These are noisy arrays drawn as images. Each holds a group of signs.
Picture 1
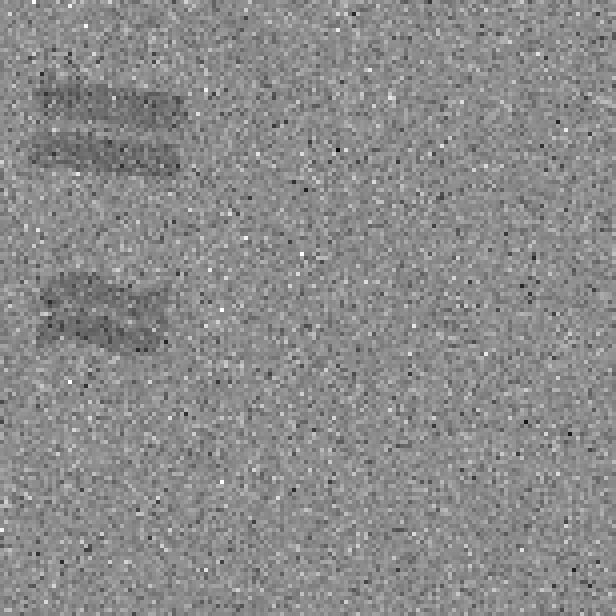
top left: equals sign; middle left: approximately sign
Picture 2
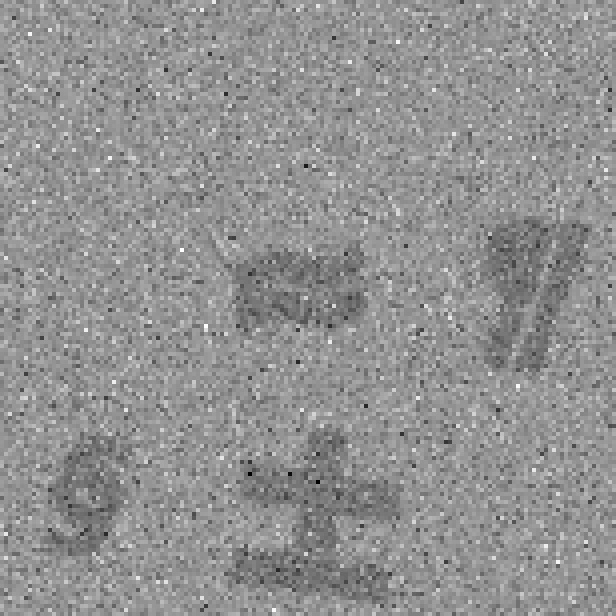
centre: approximately sign; middle right: pilcrow; bottom left: section sign; bottom middle: plus-minus sign
